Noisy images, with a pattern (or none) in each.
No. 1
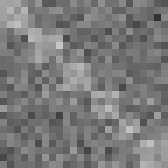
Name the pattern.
blocks along the diagonal
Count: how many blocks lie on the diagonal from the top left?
6
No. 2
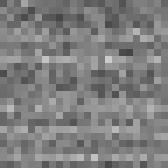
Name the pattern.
bands of rows
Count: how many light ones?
5
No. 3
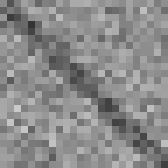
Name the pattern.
a diagonal band
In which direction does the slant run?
top left to bottom right
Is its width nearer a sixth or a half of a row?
a sixth
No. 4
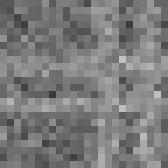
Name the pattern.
bands of rows crossing bands of columns
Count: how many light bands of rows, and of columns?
2 and 2
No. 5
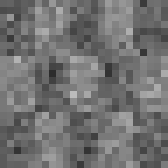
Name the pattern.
a checkerboard
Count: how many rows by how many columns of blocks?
3 by 5
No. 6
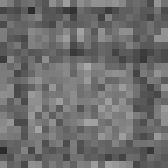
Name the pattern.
bands of rows crossing bands of columns
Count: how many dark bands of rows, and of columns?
3 and 2
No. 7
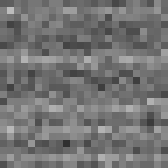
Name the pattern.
bands of rows
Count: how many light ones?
5
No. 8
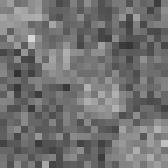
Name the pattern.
blocks along the diagonal
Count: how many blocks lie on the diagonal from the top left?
4
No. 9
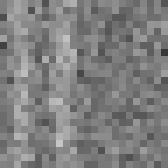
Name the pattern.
bands of columns
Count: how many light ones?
2
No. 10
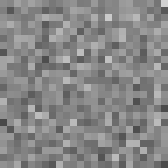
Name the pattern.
only noise
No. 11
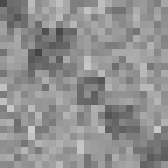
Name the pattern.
blocks along the diagonal
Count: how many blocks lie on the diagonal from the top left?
5
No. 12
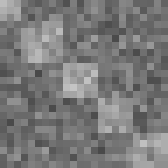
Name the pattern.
blocks along the diagonal
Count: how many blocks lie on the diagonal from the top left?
5
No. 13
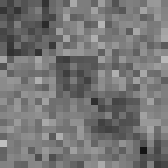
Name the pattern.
blocks along the diagonal
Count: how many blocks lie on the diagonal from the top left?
4
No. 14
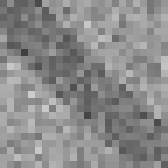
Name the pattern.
a diagonal band
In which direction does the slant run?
top left to bottom right
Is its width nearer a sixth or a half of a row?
a half
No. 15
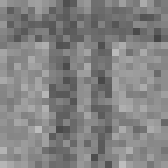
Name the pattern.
bands of rows crossing bands of columns
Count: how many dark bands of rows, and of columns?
1 and 2
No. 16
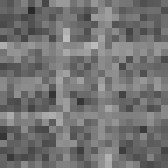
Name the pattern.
bands of rows crossing bands of columns
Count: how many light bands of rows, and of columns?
3 and 2
